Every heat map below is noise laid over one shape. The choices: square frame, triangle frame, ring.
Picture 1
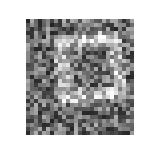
square frame
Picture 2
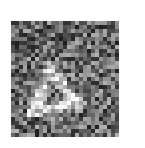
triangle frame
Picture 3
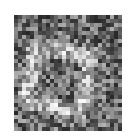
square frame
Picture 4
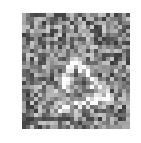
triangle frame
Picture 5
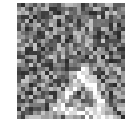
triangle frame
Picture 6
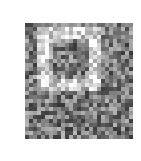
square frame
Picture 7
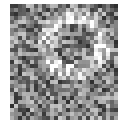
ring
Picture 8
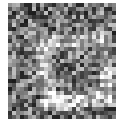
square frame
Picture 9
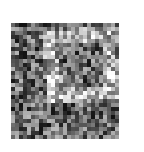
square frame
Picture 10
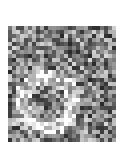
ring
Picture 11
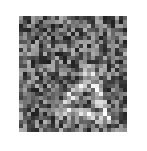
triangle frame
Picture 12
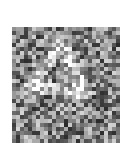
triangle frame
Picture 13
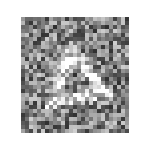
triangle frame
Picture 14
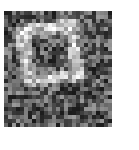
square frame
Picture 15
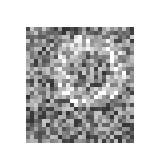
ring
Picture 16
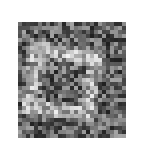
square frame
